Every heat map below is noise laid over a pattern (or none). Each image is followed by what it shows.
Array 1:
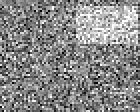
one block
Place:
top right
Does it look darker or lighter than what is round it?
lighter
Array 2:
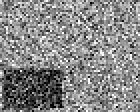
one block
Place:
bottom left
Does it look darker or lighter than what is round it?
darker
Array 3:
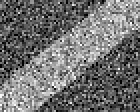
a diagonal band
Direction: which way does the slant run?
bottom left to top right
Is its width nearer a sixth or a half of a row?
a half
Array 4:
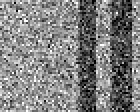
bands of columns
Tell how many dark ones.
2
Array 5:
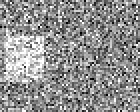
one block
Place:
middle left
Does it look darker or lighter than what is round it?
lighter
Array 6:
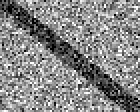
a diagonal band
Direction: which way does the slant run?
top left to bottom right
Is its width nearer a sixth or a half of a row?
a sixth
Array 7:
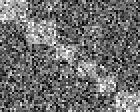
blocks along the diagonal
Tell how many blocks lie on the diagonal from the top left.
6
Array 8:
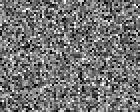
only noise
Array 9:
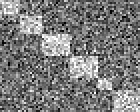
blocks along the diagonal
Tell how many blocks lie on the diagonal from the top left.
6
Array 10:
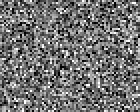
only noise
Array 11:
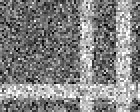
bands of rows crossing bands of columns
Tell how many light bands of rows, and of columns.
1 and 2
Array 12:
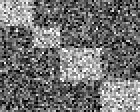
blocks along the diagonal
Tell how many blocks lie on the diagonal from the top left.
4
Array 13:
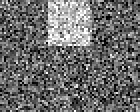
one block
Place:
top middle
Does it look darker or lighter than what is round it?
lighter
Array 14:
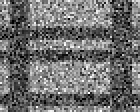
bands of rows crossing bands of columns
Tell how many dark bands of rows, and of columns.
3 and 2
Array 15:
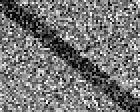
a diagonal band
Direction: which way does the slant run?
top left to bottom right
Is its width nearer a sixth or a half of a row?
a sixth
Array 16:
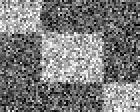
blocks along the diagonal
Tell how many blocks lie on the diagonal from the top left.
3
